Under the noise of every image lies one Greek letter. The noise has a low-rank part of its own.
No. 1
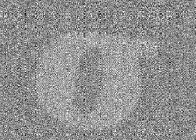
sigma
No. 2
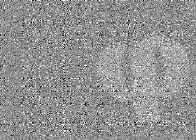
phi
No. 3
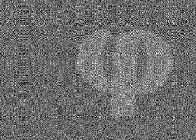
phi
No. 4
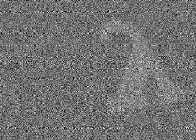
lambda
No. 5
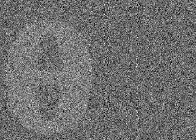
theta
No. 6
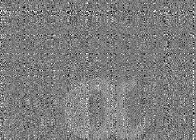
alpha
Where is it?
bottom middle
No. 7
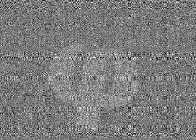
phi
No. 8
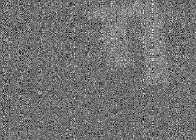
eta
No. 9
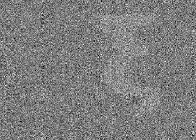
xi
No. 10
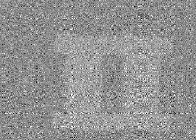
pi
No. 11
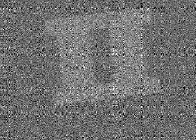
pi
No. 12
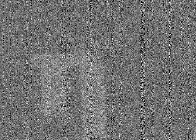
eta
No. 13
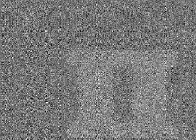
pi
